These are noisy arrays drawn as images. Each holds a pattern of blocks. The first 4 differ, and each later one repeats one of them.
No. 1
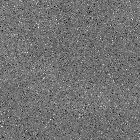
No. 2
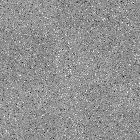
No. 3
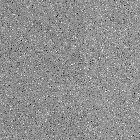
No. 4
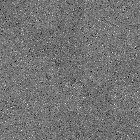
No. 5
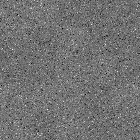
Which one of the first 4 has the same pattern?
2
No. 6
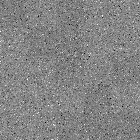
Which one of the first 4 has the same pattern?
4
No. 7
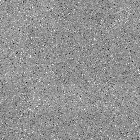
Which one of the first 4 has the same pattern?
1
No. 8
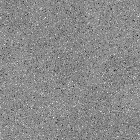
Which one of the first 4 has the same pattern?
4
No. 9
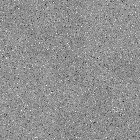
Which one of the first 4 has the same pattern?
4
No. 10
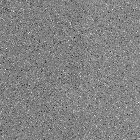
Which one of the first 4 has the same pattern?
3
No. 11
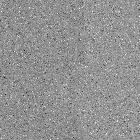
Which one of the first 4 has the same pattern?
3
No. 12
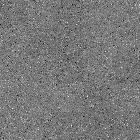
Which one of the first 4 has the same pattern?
4
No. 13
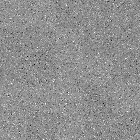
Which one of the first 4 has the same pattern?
2
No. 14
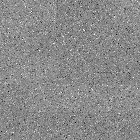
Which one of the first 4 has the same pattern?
1
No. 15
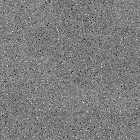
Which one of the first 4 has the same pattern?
1
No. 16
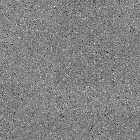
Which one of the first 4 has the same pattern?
1
